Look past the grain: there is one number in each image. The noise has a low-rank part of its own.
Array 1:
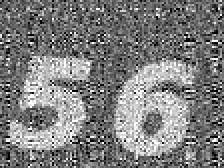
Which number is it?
56
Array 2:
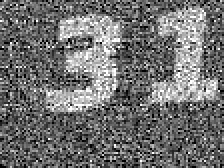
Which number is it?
31
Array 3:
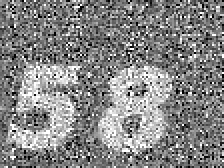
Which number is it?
58
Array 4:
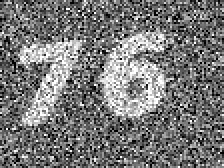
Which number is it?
76
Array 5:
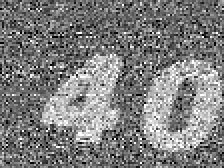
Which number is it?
40
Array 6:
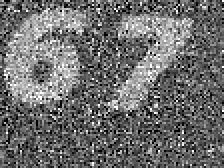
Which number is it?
67
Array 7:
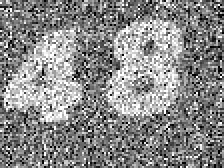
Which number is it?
48
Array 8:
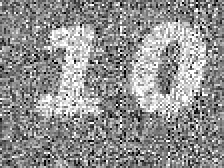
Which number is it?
10
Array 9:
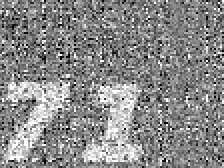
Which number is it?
71
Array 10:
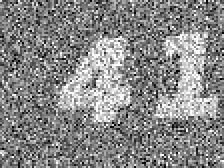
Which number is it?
41
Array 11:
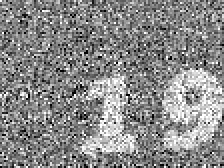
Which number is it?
19
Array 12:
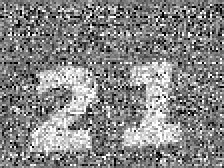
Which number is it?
21
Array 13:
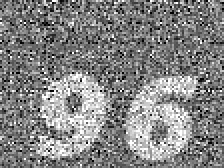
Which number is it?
96
